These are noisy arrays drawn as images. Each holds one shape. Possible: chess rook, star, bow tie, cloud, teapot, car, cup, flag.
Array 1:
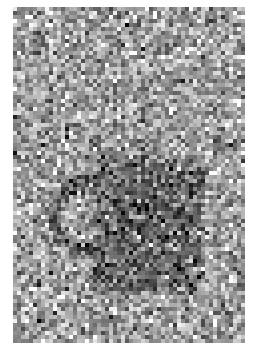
cup
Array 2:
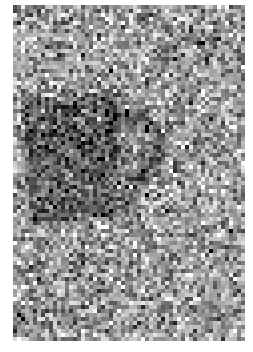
cup
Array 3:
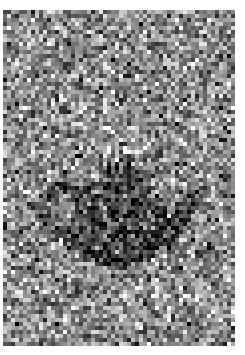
teapot
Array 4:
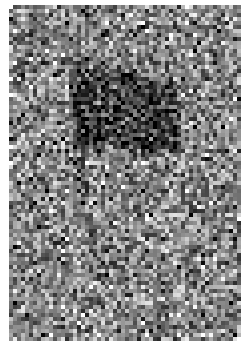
flag
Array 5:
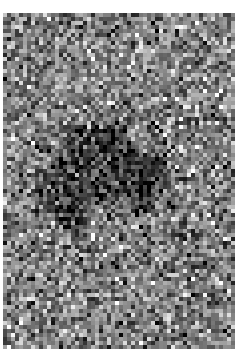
car
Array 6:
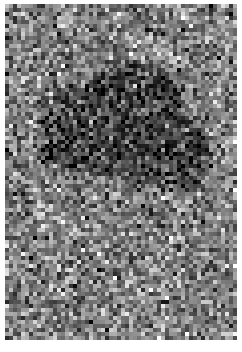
cloud
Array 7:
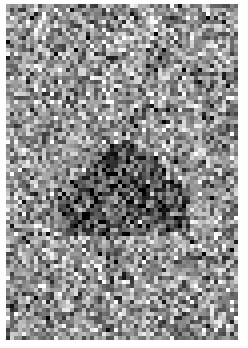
cloud
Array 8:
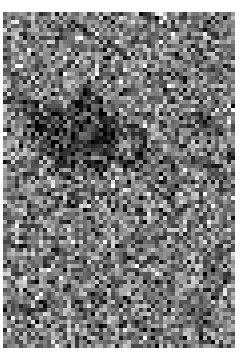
teapot
